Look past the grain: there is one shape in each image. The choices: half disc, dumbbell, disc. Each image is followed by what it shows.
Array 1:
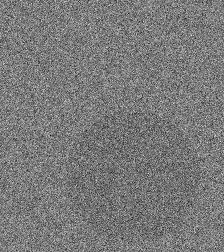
disc
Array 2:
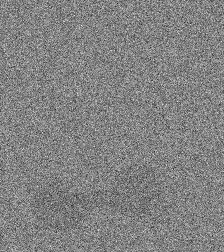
dumbbell
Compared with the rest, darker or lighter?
darker
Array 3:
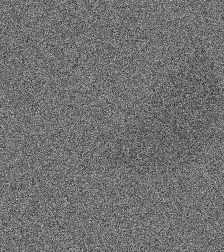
half disc
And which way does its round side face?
down and right
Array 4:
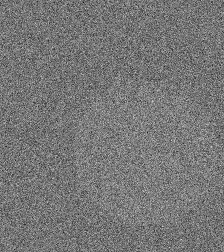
disc
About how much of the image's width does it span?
two thirds
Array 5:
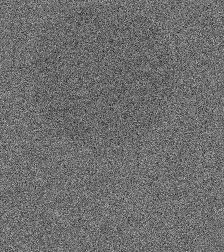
disc
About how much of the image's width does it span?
two thirds
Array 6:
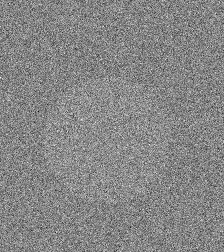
disc
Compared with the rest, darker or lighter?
lighter
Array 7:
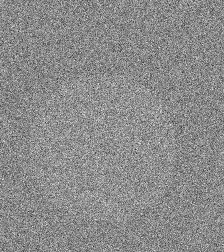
disc
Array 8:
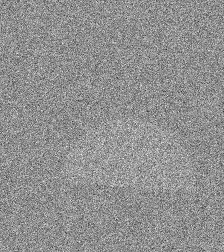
half disc
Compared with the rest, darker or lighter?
lighter
